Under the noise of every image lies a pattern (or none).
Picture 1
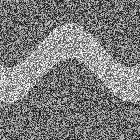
a wavy band
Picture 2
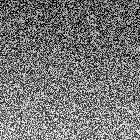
a smooth slope
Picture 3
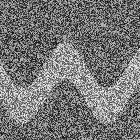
a wavy band
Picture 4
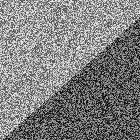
a sharp edge
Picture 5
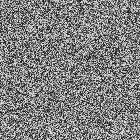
only noise
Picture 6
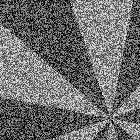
spokes from one point
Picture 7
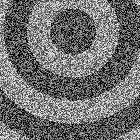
rings round one point
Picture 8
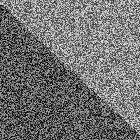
a sharp edge
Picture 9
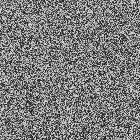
only noise
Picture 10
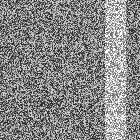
one vertical stripe
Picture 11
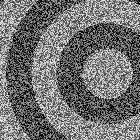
rings round one point
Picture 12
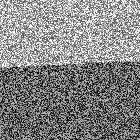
a sharp edge
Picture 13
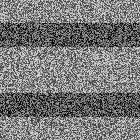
horizontal stripes
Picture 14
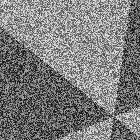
spokes from one point
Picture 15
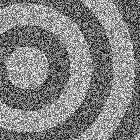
rings round one point
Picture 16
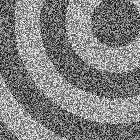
rings round one point
